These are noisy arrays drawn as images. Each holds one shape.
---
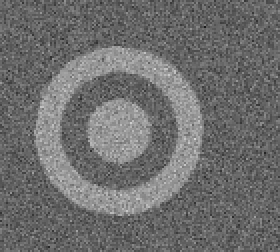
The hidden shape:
bullseye
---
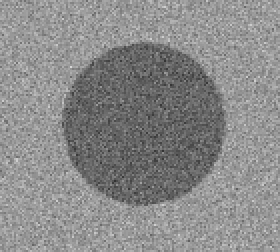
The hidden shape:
disc
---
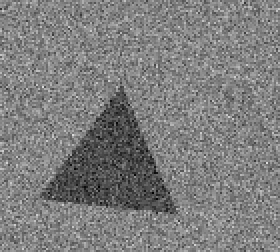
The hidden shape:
triangle
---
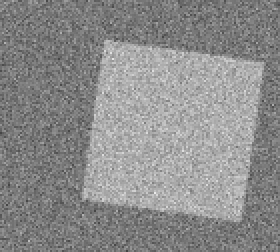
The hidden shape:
square
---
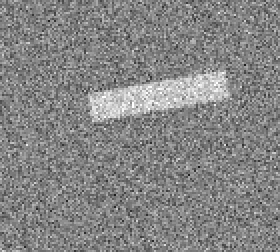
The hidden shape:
bar
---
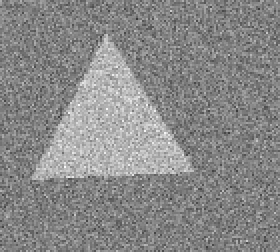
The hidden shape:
triangle
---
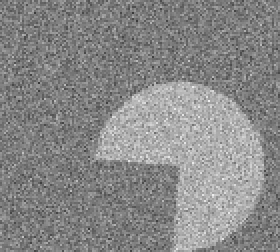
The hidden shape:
disc with a wedge cut out
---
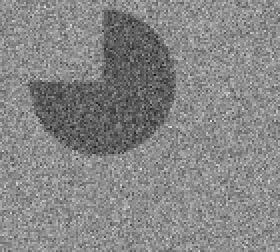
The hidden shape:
disc with a wedge cut out
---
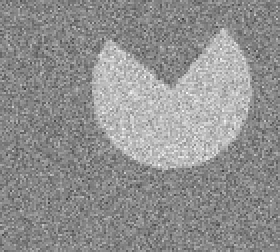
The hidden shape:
disc with a wedge cut out
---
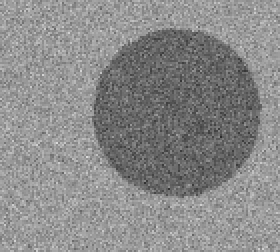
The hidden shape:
disc
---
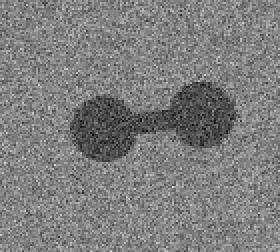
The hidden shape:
dumbbell
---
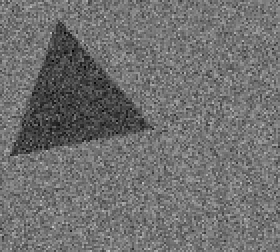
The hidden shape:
triangle
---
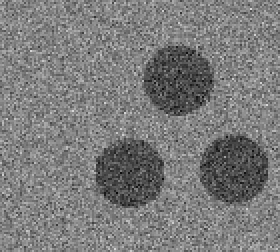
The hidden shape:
three dots
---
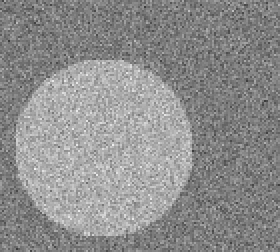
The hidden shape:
disc
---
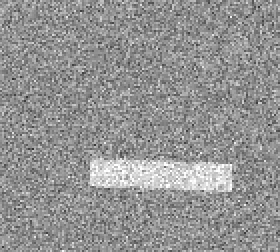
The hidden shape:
bar
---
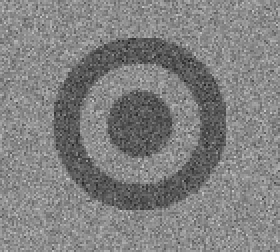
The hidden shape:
bullseye
